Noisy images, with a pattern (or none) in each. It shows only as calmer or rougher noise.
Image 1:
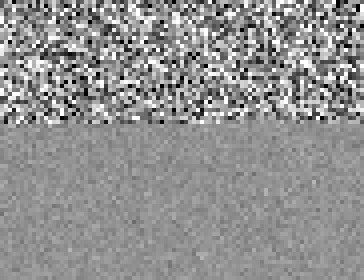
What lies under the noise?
a sharp edge
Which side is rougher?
top
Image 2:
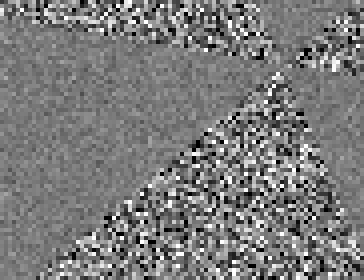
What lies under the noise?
spokes from one point
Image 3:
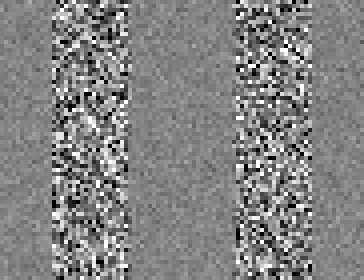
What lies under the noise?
vertical stripes
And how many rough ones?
2
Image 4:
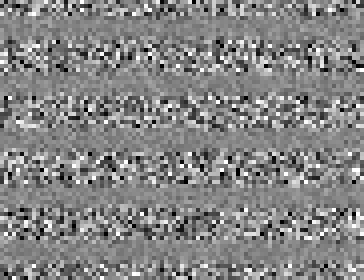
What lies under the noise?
horizontal stripes
